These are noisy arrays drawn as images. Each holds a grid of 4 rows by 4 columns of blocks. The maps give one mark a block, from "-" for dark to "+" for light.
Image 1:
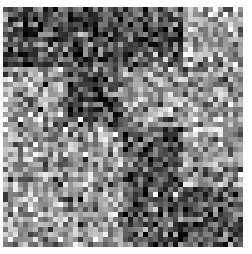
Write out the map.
- - - +
+ - + +
+ + - +
+ + - -
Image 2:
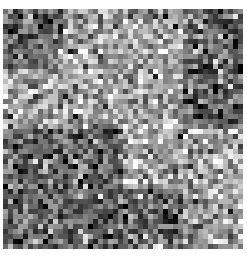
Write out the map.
- + + -
+ + + -
- - + +
- - - +
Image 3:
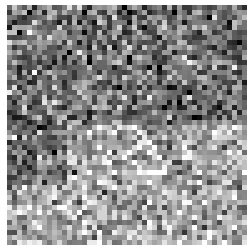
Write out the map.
- - - -
- - - -
- + + +
+ + + +
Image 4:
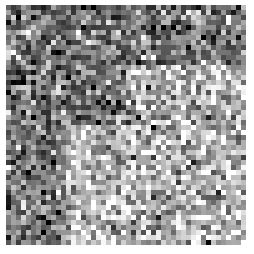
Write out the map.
- - - -
- - + +
- + + +
- + + +
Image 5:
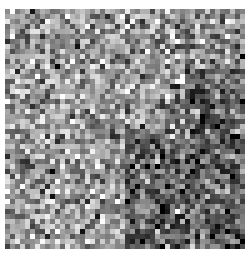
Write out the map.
+ + + +
+ + + -
+ + - -
+ + - -
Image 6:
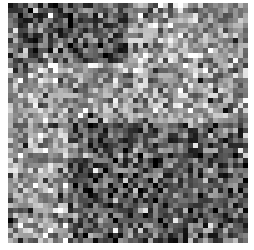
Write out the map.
- - + +
+ + + +
+ - - -
+ - - -
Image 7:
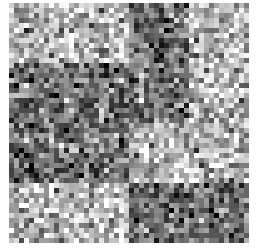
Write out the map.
+ + - +
- - - +
- - + +
+ + - -
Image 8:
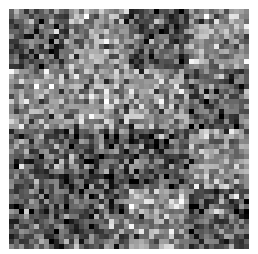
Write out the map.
- + - +
+ + + -
- - - +
- - + -
